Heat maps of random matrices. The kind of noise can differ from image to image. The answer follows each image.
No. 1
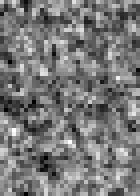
blotchy
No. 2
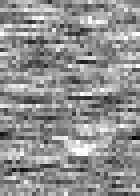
streaked along the rows
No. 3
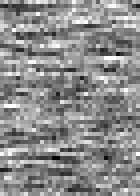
streaked along the rows
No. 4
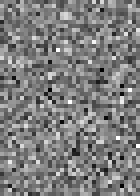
independent entries
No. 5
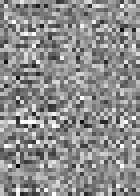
low rank plus noise
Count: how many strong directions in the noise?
three or four
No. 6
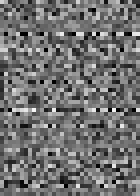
rows of uneven size
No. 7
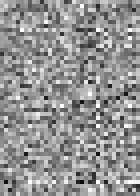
low rank plus noise
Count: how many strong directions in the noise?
one
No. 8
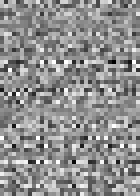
rows of uneven size
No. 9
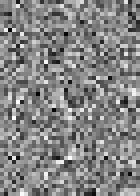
low rank plus noise
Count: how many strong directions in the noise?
two
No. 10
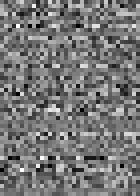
rows of uneven size
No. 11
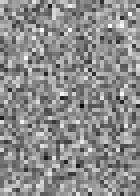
independent entries
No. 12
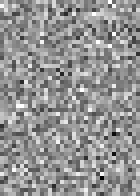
independent entries
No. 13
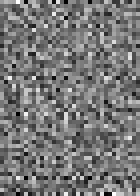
low rank plus noise
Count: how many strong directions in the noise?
one
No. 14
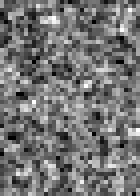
blotchy
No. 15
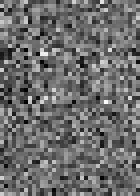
low rank plus noise
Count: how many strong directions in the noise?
three or four
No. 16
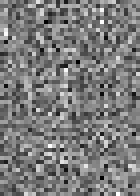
low rank plus noise
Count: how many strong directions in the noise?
one
